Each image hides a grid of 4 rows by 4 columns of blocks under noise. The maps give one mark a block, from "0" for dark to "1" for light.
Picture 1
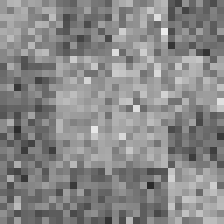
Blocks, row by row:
1 0 1 0
0 1 1 1
0 1 1 0
0 0 0 1
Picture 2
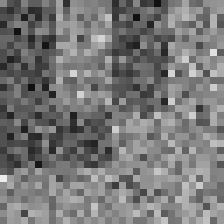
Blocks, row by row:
0 1 0 1
0 1 0 1
0 0 1 1
1 1 1 1
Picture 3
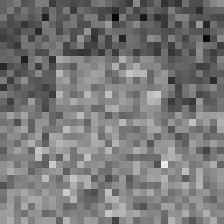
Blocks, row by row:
0 0 0 0
0 1 1 0
1 1 1 1
1 1 1 1
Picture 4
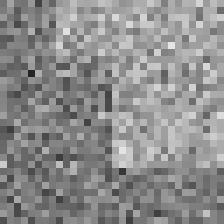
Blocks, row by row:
0 1 1 1
0 0 1 1
0 0 1 1
0 0 0 0
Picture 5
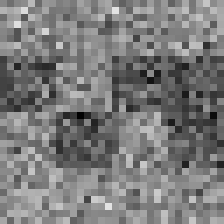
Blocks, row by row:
1 1 1 1
0 1 0 0
1 0 1 0
1 1 1 1
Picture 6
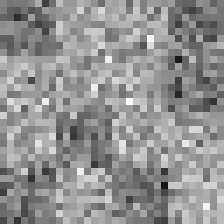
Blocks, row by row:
0 1 1 0
1 1 1 0
1 0 1 1
0 1 0 1
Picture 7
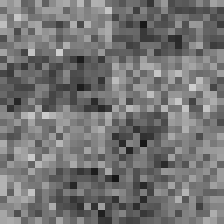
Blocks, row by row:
1 1 0 0
0 0 1 1
1 1 0 1
1 0 0 1
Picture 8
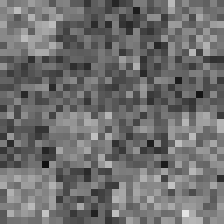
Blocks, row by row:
1 0 0 1
0 0 0 0
0 1 0 1
1 0 1 1
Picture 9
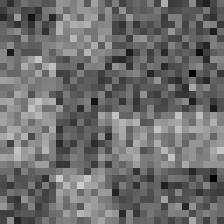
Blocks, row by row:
0 1 0 0
1 0 0 0
1 0 1 1
0 1 0 0
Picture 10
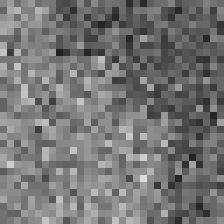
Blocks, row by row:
1 0 0 0
1 1 0 0
1 1 1 0
1 1 1 0
